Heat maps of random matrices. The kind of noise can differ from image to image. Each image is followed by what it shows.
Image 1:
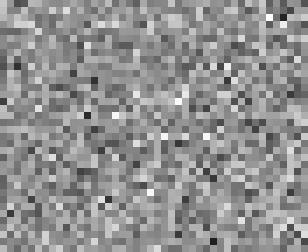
independent entries
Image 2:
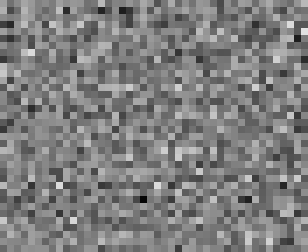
low rank plus noise
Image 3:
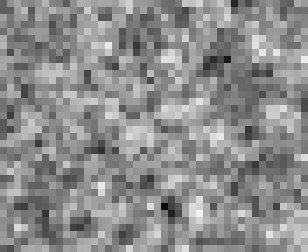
blotchy
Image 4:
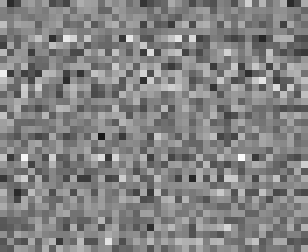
rows of uneven size
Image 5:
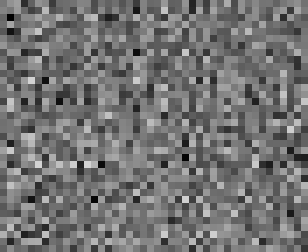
low rank plus noise
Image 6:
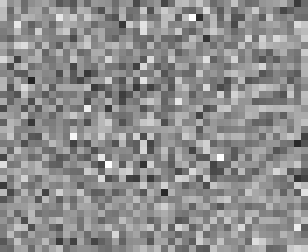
low rank plus noise
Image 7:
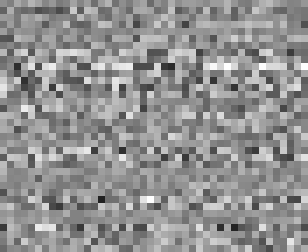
rows of uneven size
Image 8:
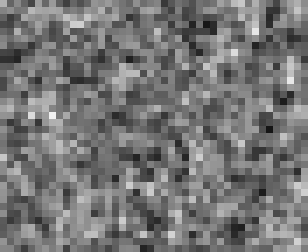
blotchy
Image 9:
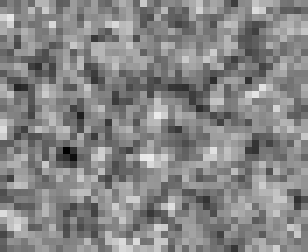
blotchy
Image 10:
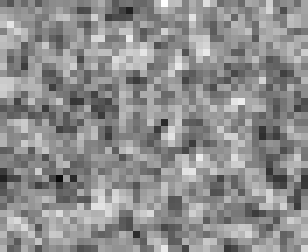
blotchy
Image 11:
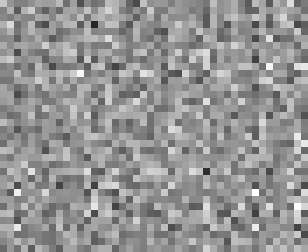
low rank plus noise
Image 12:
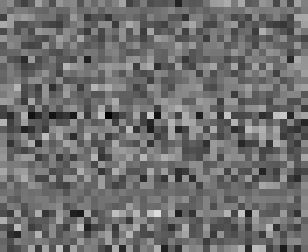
rows of uneven size
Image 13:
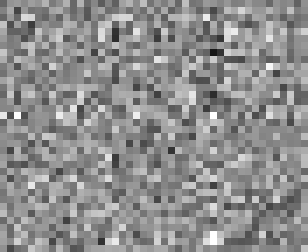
low rank plus noise
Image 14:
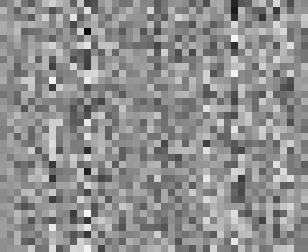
columns of uneven size
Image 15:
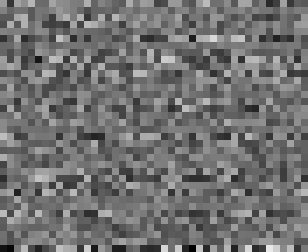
rows of uneven size
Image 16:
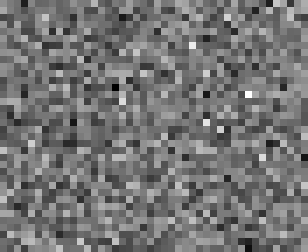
independent entries
